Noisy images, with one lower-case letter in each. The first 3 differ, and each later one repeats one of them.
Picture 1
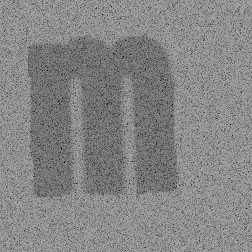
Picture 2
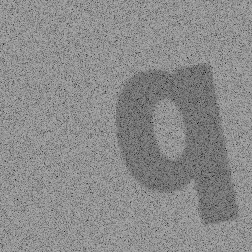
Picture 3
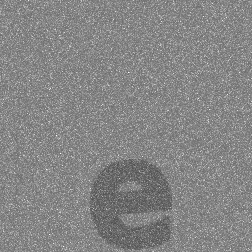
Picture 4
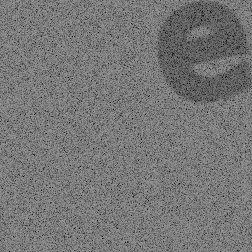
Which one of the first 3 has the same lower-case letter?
3
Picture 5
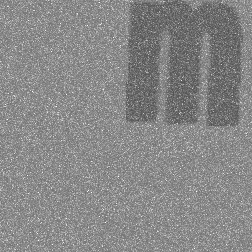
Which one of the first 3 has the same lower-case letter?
1
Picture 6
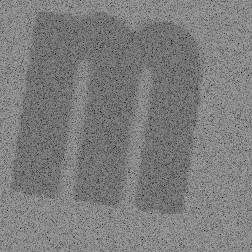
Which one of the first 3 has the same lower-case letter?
1
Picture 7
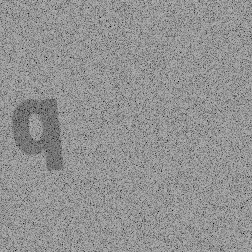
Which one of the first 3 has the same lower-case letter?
2
